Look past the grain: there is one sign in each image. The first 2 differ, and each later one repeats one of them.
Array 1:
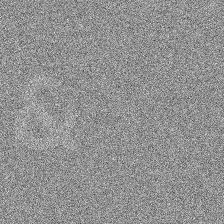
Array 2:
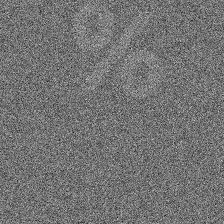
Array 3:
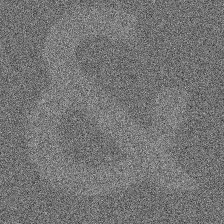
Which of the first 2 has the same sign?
1
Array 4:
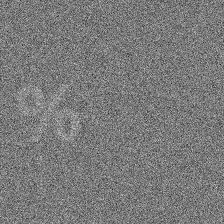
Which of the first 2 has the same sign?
2
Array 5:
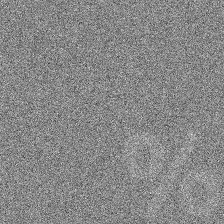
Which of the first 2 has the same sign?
2
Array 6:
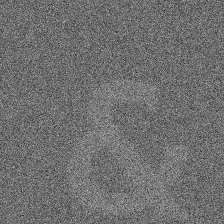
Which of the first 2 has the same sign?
1
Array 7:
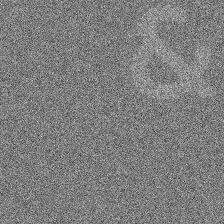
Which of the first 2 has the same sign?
1
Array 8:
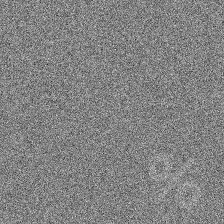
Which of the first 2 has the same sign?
2
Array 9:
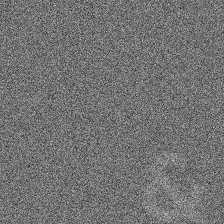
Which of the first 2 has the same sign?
1
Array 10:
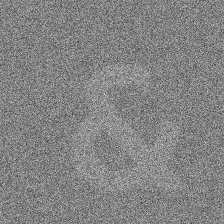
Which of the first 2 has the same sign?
1
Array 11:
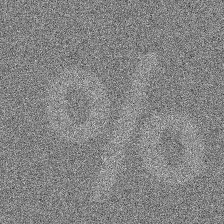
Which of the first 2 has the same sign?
2
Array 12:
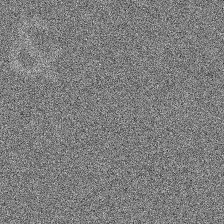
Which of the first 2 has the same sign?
1
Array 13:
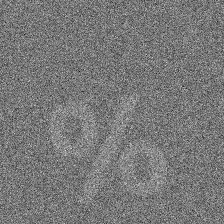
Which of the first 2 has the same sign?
2
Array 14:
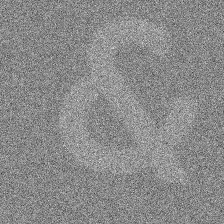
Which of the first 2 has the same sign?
1
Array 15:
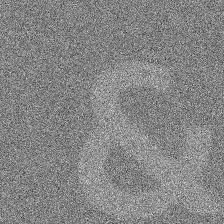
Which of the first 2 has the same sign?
1
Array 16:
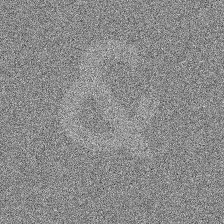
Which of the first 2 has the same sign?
1
